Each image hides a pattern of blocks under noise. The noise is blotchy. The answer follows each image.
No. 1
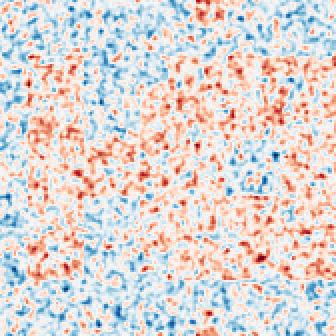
top and bottom mirror each other
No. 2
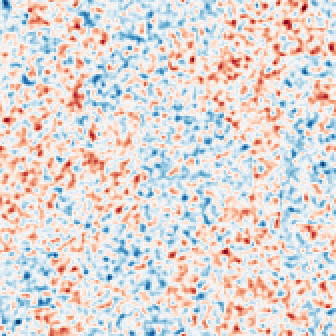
top and bottom mirror each other
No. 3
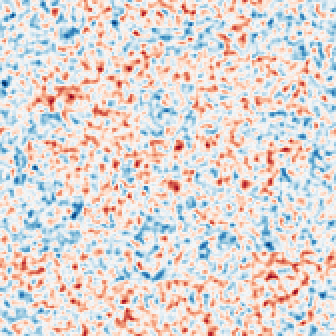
left and right mirror each other
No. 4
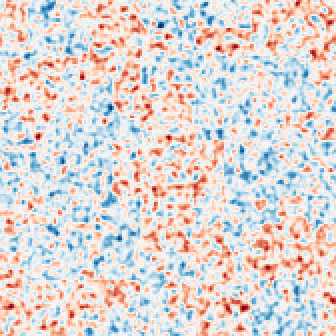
the same after a half turn
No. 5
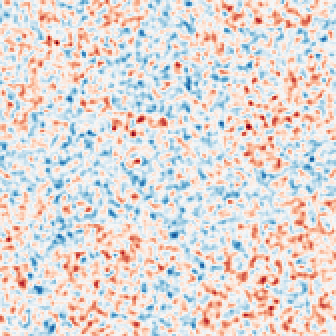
mirrored about the diagonal from the top left
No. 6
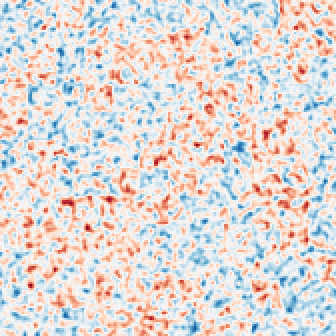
mirrored about the diagonal from the bottom left
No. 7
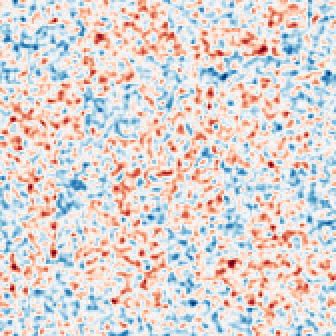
mirrored about the diagonal from the top left
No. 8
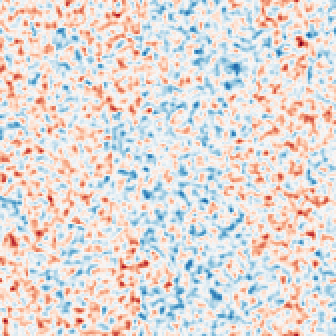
top and bottom mirror each other
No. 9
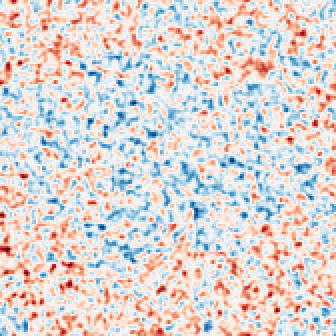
no symmetry
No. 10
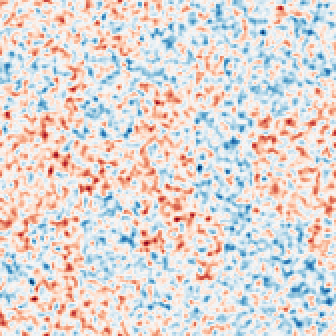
top and bottom mirror each other
